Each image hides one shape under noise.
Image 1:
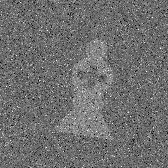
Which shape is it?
chess bishop
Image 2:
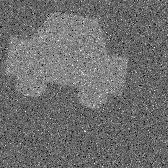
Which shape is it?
car
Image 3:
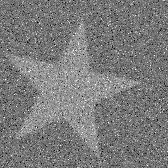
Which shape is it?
star
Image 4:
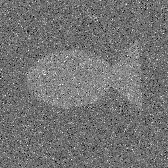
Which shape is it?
fish
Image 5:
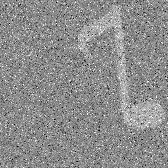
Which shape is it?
musical note
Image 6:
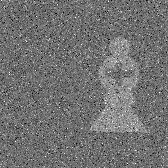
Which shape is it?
chess bishop
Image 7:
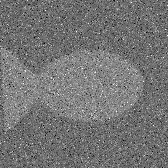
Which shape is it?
fish
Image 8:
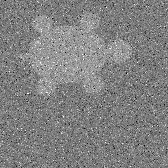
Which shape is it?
turtle
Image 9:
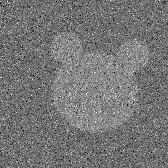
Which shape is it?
bear's head
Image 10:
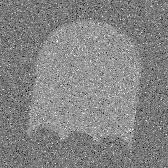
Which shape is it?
ghost
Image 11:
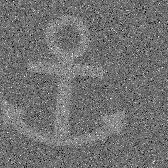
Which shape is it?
anchor
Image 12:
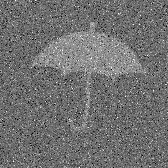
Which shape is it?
umbrella
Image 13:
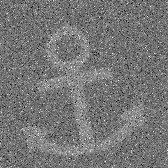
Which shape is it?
anchor
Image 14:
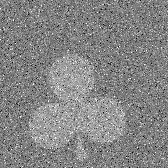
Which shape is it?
club
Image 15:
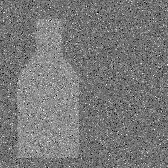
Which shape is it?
bottle
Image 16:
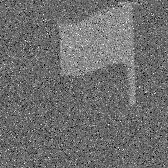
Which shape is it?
flag
